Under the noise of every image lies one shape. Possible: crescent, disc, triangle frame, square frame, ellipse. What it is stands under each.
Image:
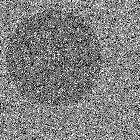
disc
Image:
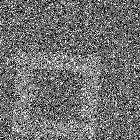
square frame
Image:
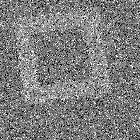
square frame
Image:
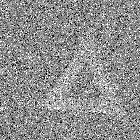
triangle frame
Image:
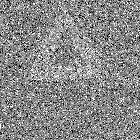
triangle frame
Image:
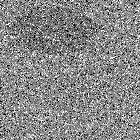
ellipse
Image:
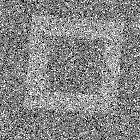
square frame
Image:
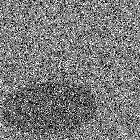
ellipse
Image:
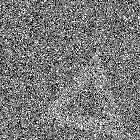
triangle frame
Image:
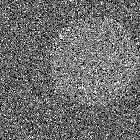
disc
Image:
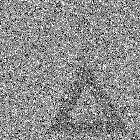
triangle frame
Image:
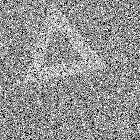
triangle frame
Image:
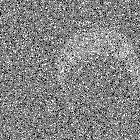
crescent
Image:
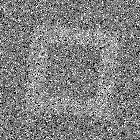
square frame
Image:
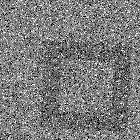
square frame
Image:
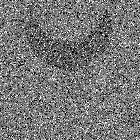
crescent
